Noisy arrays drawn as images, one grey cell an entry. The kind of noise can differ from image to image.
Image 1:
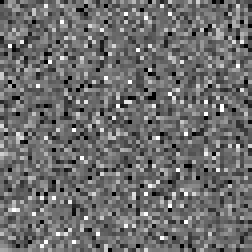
heavy tails
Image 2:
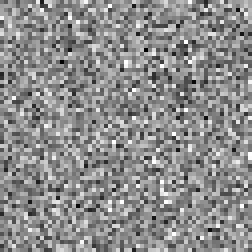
independent entries
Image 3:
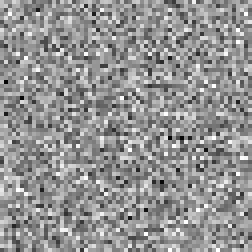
independent entries
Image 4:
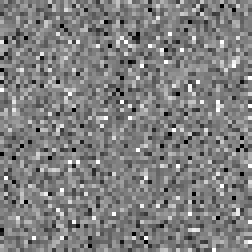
heavy tails
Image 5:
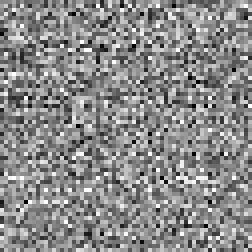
low rank plus noise
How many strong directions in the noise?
five to eight
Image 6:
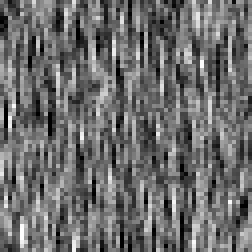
streaked along the columns
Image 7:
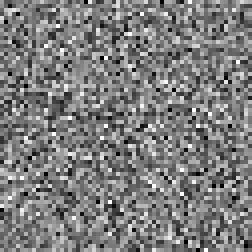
independent entries
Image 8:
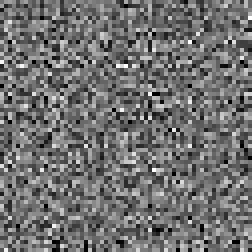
low rank plus noise
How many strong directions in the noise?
three or four
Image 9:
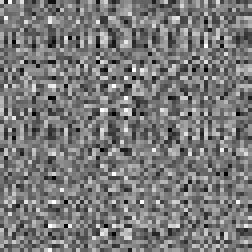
low rank plus noise
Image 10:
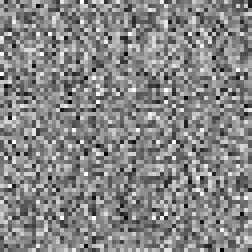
low rank plus noise
